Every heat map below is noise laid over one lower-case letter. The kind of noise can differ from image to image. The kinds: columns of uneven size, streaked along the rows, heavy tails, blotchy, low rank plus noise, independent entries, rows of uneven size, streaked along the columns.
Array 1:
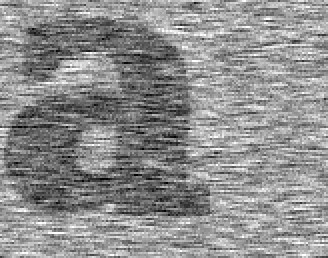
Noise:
streaked along the rows
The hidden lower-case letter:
a
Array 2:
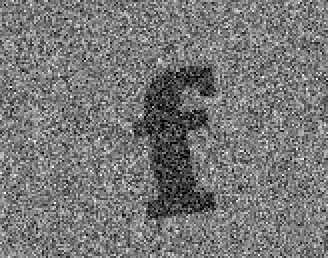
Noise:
independent entries
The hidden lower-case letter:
f
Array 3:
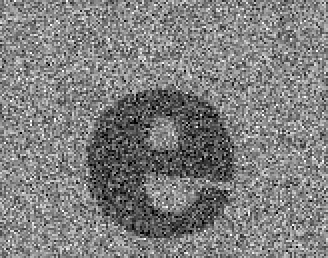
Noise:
independent entries
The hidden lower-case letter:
e
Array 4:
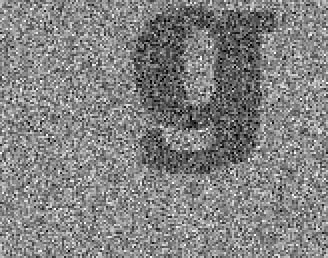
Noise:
independent entries
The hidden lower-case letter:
g
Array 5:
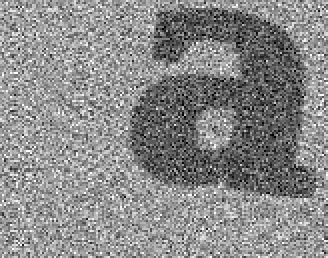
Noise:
low rank plus noise
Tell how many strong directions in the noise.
one
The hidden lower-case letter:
a
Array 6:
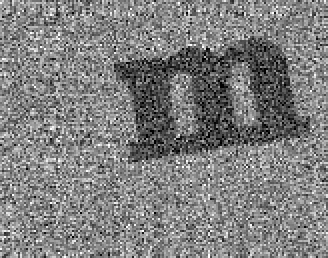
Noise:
low rank plus noise
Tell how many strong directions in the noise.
five to eight
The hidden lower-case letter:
m
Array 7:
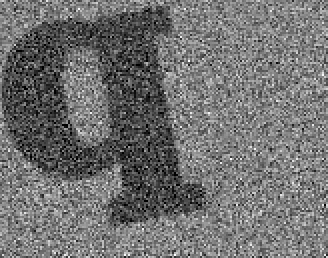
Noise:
low rank plus noise
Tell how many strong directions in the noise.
five to eight
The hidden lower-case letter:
q
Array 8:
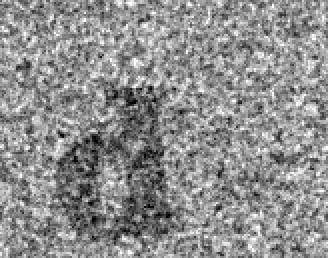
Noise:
blotchy
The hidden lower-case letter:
d
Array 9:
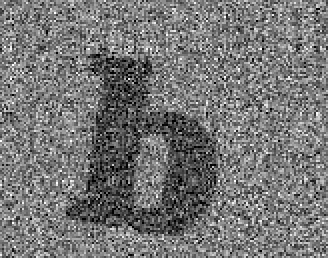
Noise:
low rank plus noise
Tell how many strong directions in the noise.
five to eight
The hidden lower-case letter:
b
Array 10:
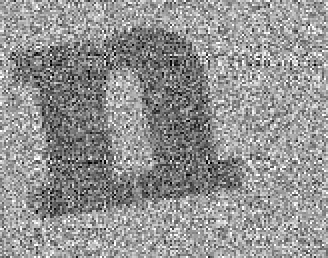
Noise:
low rank plus noise
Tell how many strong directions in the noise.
one
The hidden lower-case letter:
n
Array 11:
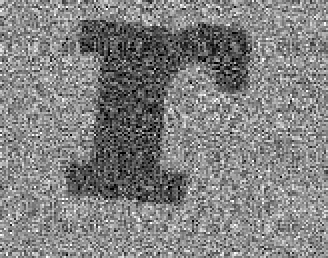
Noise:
low rank plus noise
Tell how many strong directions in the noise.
one
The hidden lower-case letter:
r
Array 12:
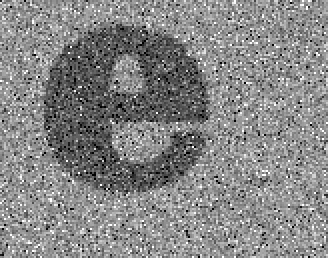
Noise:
heavy tails
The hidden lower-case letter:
e
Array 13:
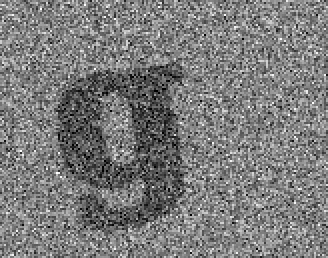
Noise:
independent entries
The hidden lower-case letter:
g
